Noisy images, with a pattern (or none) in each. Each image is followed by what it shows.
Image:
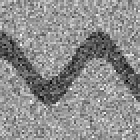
a wavy band
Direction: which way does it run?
left to right
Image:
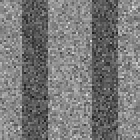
vertical stripes
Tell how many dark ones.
2
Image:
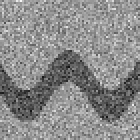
a wavy band
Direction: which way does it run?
left to right
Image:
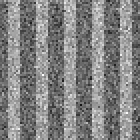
vertical stripes
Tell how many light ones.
5
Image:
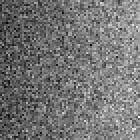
a smooth slope
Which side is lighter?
right
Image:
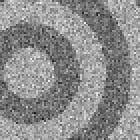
rings round one point
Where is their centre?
middle left
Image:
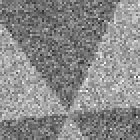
spokes from one point
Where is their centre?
bottom middle
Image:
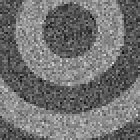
rings round one point
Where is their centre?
top middle
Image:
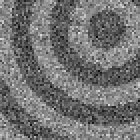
rings round one point
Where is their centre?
top right
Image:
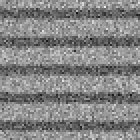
horizontal stripes
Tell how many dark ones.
5
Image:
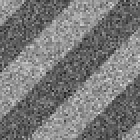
diagonal stripes
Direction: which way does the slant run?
bottom left to top right
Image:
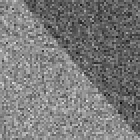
a sharp edge
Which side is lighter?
bottom left
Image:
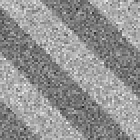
diagonal stripes
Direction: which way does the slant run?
top left to bottom right
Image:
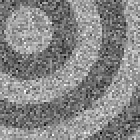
rings round one point
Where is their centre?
top left
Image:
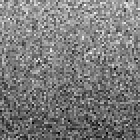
a smooth slope
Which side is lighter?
top
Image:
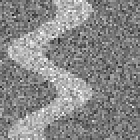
a wavy band
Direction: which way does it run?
top to bottom
